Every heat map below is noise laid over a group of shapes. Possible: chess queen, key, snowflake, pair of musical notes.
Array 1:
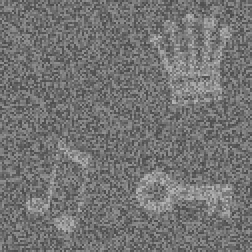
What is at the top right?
chess queen
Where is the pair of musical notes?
bottom left
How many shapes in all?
3
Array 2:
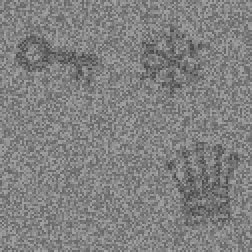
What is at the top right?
snowflake
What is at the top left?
key
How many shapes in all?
3
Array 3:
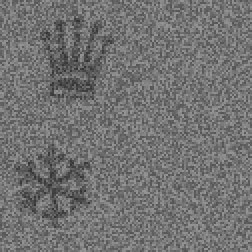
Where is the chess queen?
top left
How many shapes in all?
2
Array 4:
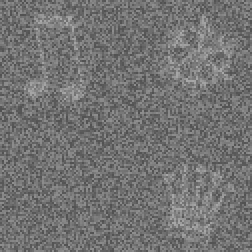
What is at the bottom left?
nothing
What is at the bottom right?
chess queen
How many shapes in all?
3
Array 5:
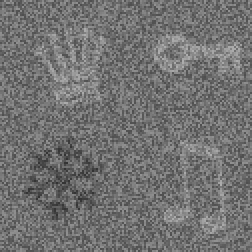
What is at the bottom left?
snowflake
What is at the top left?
chess queen
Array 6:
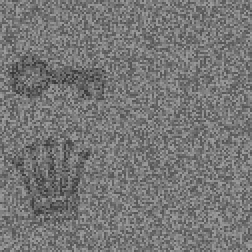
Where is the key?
top left
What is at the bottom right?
nothing
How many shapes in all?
2
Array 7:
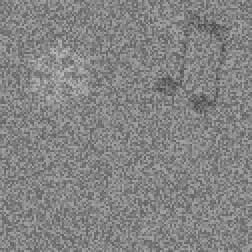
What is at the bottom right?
nothing
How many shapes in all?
2
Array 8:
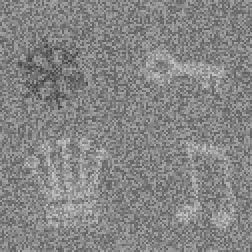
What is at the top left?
snowflake
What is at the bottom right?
pair of musical notes
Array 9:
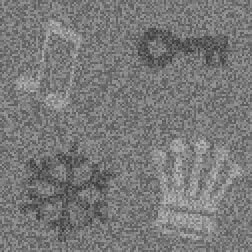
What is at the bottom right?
chess queen
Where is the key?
top right
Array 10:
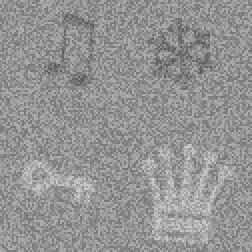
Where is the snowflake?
top right
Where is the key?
bottom left
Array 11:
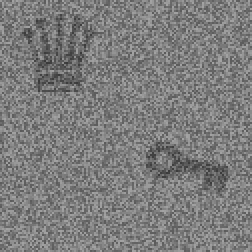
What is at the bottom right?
key
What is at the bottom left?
nothing
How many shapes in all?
2
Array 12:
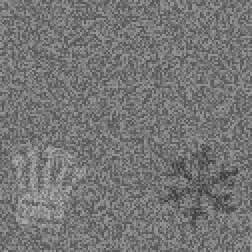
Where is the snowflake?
bottom right
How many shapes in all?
2
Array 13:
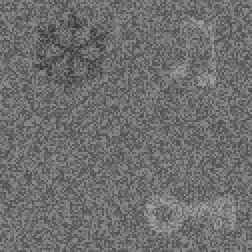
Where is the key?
bottom right
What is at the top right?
pair of musical notes
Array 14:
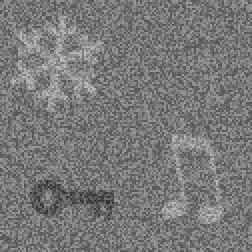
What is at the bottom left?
key
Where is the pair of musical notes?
bottom right
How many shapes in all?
3
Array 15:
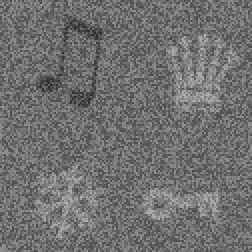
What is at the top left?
pair of musical notes
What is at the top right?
chess queen
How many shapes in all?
4
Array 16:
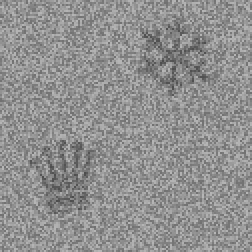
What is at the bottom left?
chess queen
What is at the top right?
snowflake
